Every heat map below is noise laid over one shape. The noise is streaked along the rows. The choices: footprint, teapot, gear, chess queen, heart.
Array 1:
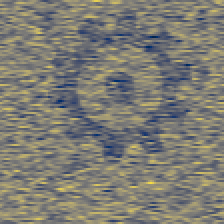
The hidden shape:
gear
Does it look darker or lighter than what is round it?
darker
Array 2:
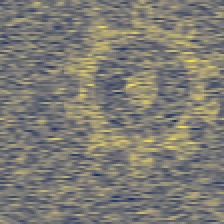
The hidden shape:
gear
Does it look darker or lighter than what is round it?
lighter
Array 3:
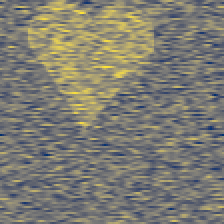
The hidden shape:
heart
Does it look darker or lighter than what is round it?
lighter
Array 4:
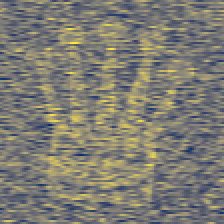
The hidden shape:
chess queen
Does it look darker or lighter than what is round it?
lighter
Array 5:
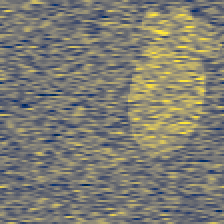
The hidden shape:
footprint
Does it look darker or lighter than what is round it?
lighter
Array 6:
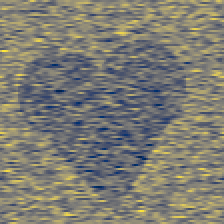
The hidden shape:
heart
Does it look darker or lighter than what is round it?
darker
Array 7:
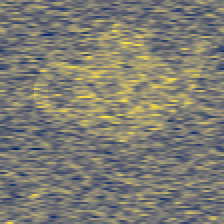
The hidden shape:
teapot
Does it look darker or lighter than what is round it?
lighter
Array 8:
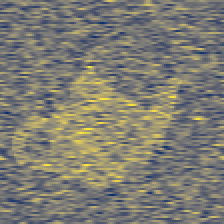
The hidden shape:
teapot
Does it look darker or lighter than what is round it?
lighter
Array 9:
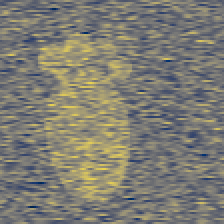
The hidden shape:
footprint
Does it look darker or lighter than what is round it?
lighter
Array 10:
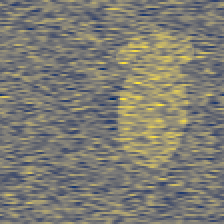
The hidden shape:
footprint
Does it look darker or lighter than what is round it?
lighter
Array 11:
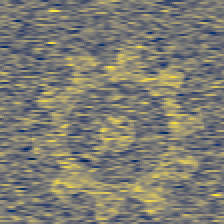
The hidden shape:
gear
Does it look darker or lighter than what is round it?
lighter
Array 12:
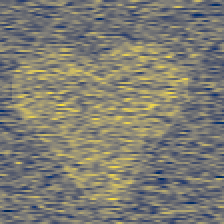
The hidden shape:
heart
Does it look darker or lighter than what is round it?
lighter
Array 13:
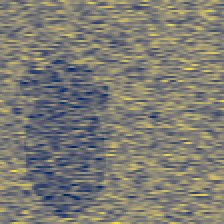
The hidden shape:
footprint
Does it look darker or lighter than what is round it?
darker
